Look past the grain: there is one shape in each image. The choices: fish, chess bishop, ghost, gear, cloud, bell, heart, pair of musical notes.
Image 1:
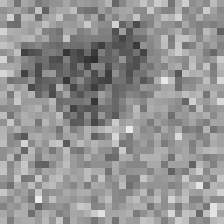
cloud
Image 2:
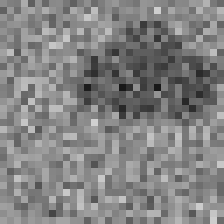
cloud
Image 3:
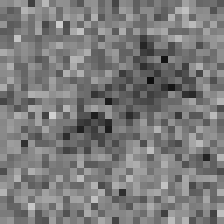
chess bishop
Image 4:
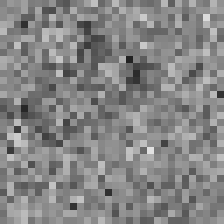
pair of musical notes
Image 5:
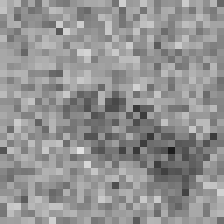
chess bishop
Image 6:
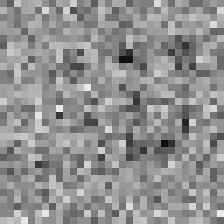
pair of musical notes
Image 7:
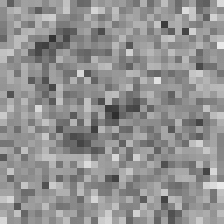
pair of musical notes
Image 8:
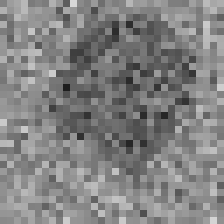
ghost
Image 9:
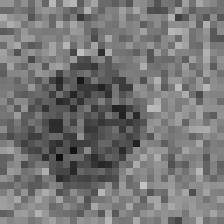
ghost
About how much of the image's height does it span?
two thirds
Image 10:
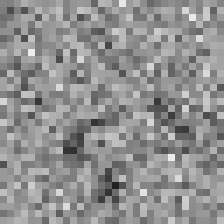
pair of musical notes
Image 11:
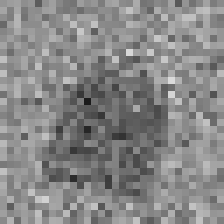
ghost
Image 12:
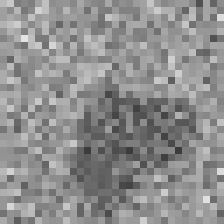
cloud
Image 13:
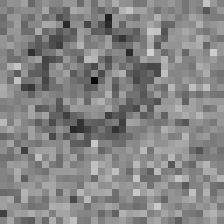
gear
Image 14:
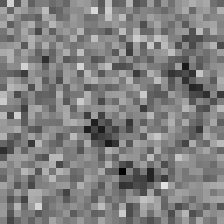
pair of musical notes
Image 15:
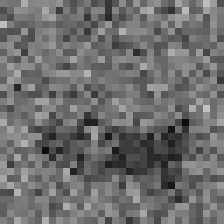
chess bishop
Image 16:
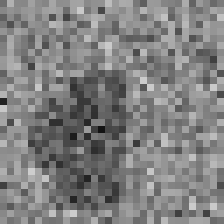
cloud
